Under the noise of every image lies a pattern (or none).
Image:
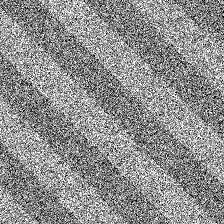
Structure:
diagonal stripes
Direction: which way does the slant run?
top left to bottom right
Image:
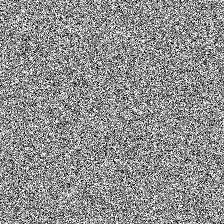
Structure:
only noise
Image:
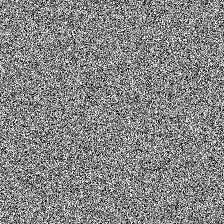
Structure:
only noise
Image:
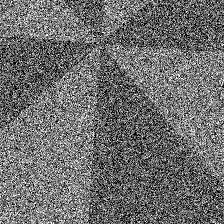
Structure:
spokes from one point
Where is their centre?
top middle
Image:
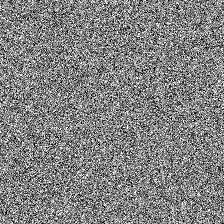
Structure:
only noise
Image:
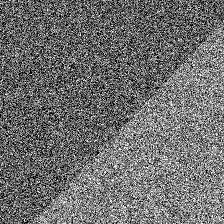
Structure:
a sharp edge
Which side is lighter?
bottom right
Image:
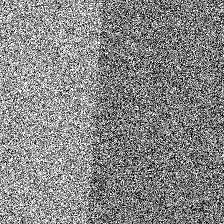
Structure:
a sharp edge
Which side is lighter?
left
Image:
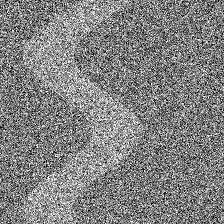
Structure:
a wavy band
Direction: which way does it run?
top to bottom
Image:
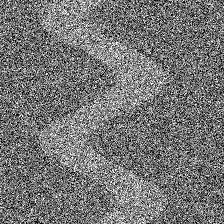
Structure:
a wavy band
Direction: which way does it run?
top to bottom
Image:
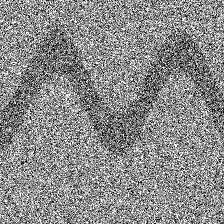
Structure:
a wavy band
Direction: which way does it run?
left to right
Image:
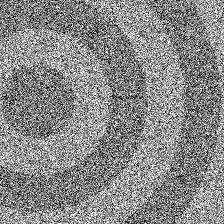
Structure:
rings round one point
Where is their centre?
middle left
